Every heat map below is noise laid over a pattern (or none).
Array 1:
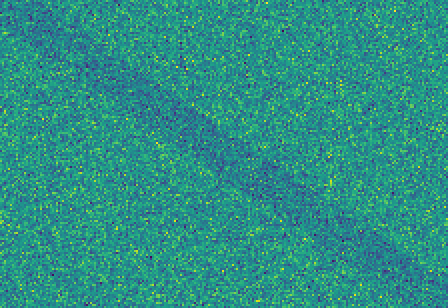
a diagonal band
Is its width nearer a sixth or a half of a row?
a sixth
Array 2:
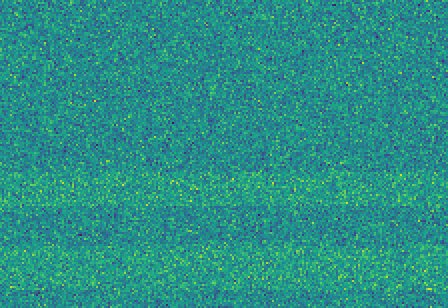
bands of rows
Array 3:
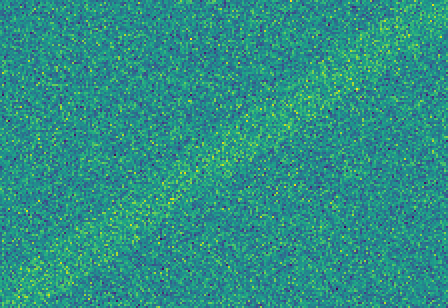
a diagonal band
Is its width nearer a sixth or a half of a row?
a sixth
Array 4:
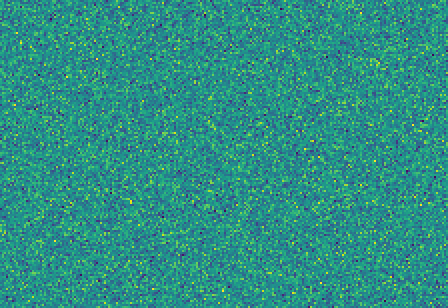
only noise
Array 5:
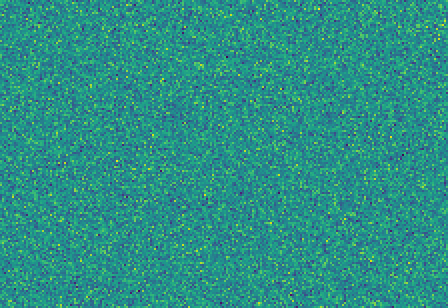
only noise
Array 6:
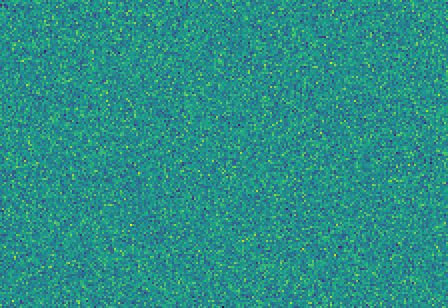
only noise
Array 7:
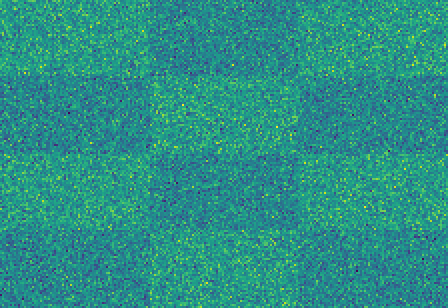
a checkerboard
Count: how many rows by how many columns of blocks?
4 by 3
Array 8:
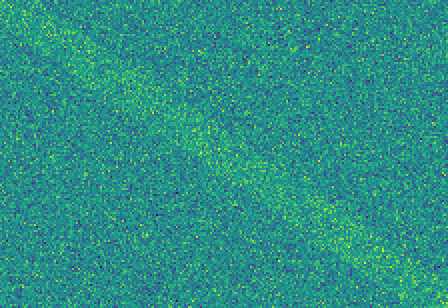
a diagonal band
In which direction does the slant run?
top left to bottom right
